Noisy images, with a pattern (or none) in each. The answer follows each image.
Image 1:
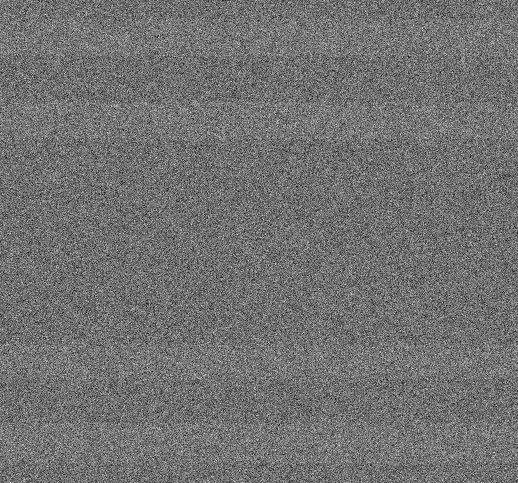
bands of rows
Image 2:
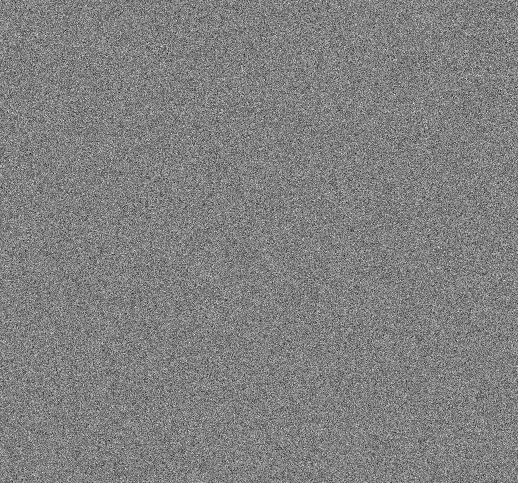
only noise
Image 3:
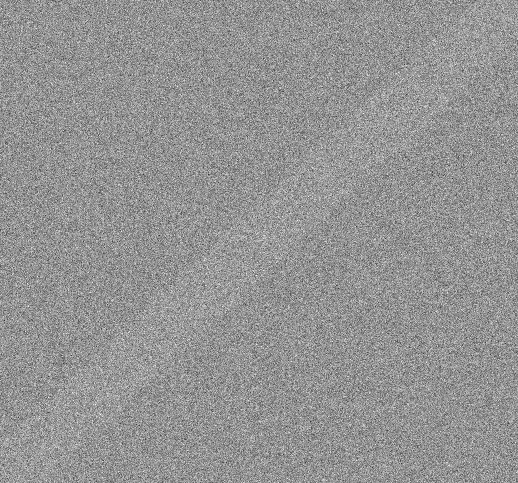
a diagonal band
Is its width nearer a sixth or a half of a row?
a sixth
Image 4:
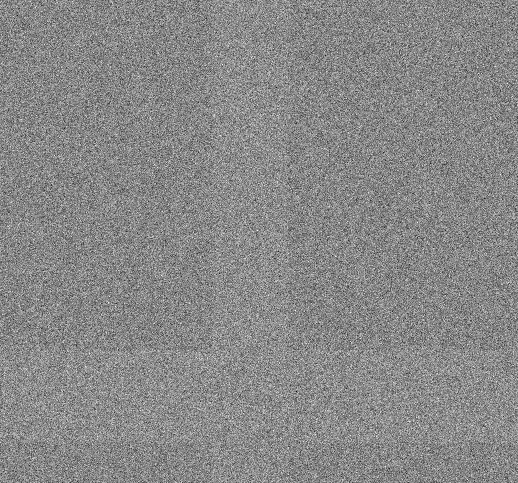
bands of rows crossing bands of columns
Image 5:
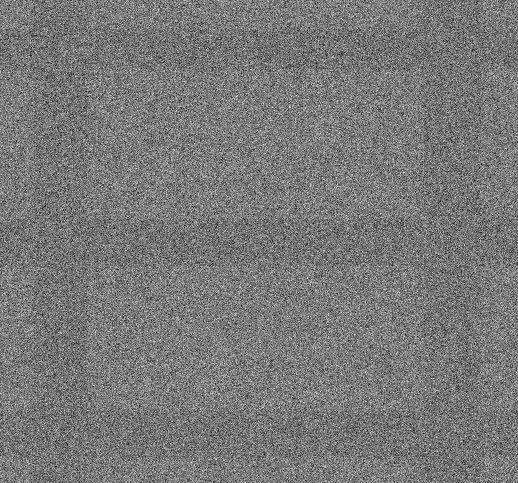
bands of rows crossing bands of columns
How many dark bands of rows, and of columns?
3 and 2
